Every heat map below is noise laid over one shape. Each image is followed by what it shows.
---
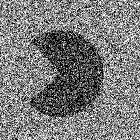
dark disc with a wedge cut out
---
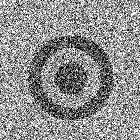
dark bullseye
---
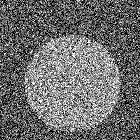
light disc
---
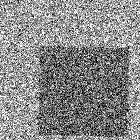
dark square
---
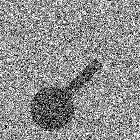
dark lollipop
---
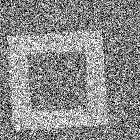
light square frame
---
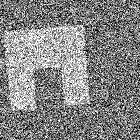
light square with a notch
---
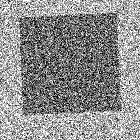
dark square
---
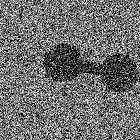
dark dumbbell
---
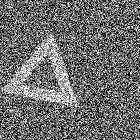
light triangle frame
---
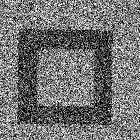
dark square frame
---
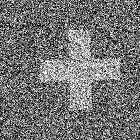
light cross
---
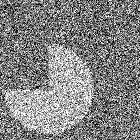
light disc with a wedge cut out
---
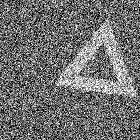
light triangle frame
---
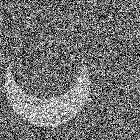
light crescent
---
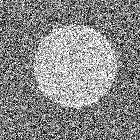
light disc
